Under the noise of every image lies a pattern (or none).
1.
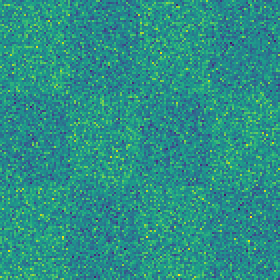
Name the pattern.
a checkerboard
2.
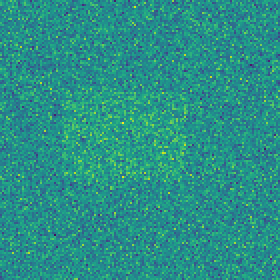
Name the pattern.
one block
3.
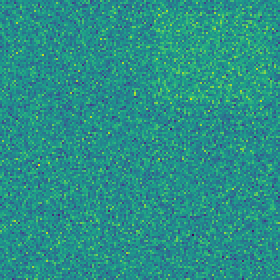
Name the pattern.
one block
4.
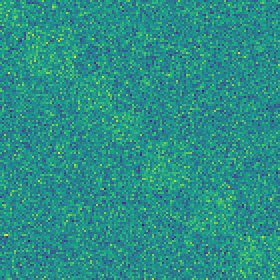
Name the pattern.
blocks along the diagonal
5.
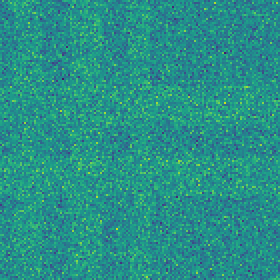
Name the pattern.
bands of rows crossing bands of columns
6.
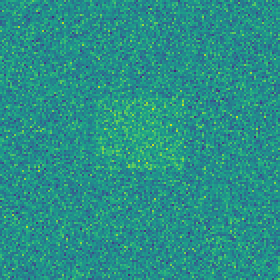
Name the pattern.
one block
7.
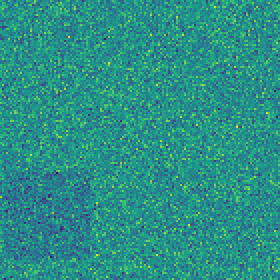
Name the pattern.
one block
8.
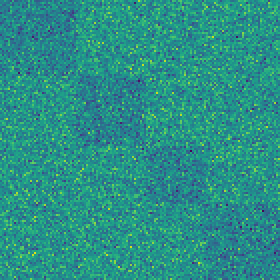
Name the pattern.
blocks along the diagonal
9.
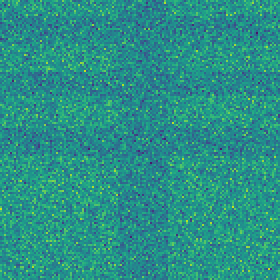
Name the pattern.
bands of rows crossing bands of columns
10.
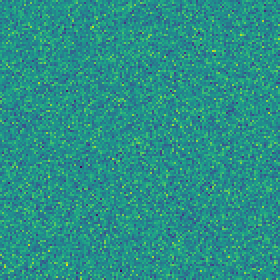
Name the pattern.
only noise
